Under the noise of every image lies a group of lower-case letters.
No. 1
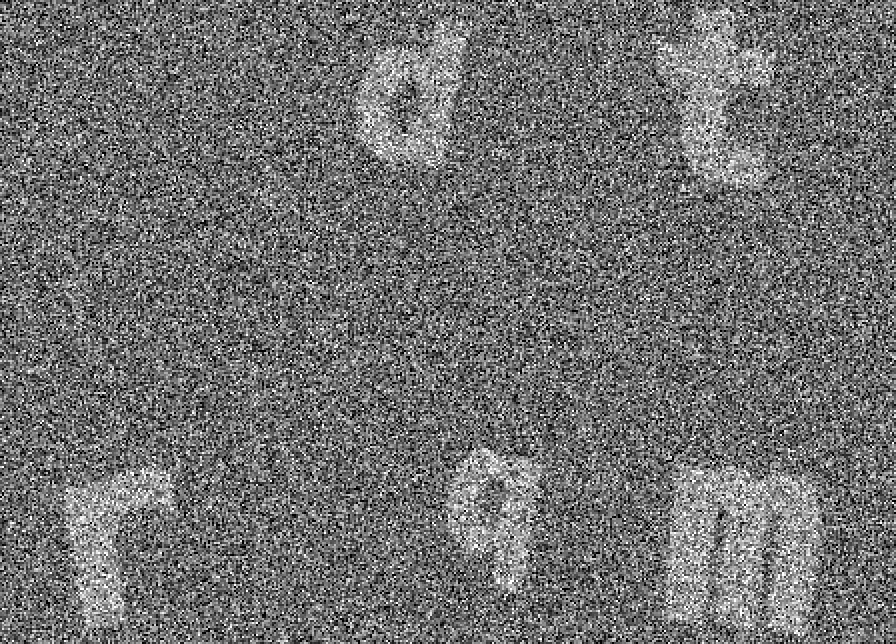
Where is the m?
bottom right
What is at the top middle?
d
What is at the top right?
t
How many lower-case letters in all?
5
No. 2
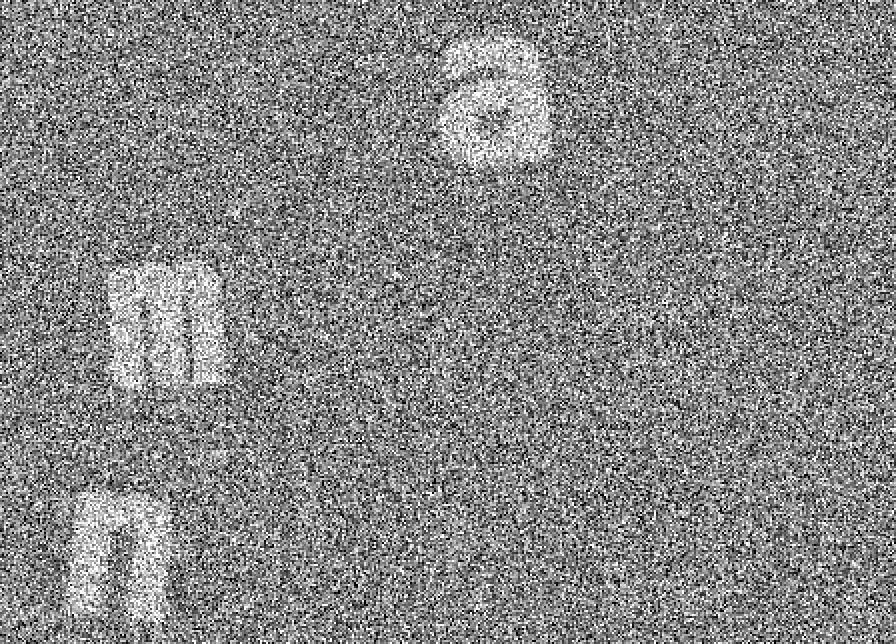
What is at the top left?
nothing
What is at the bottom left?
n
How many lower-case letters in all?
3
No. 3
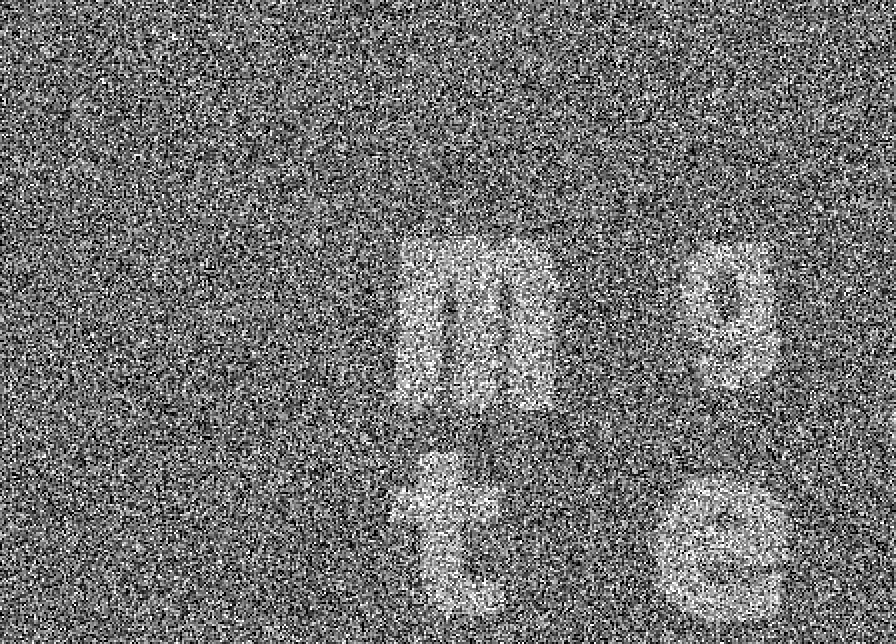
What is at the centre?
m
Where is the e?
bottom right
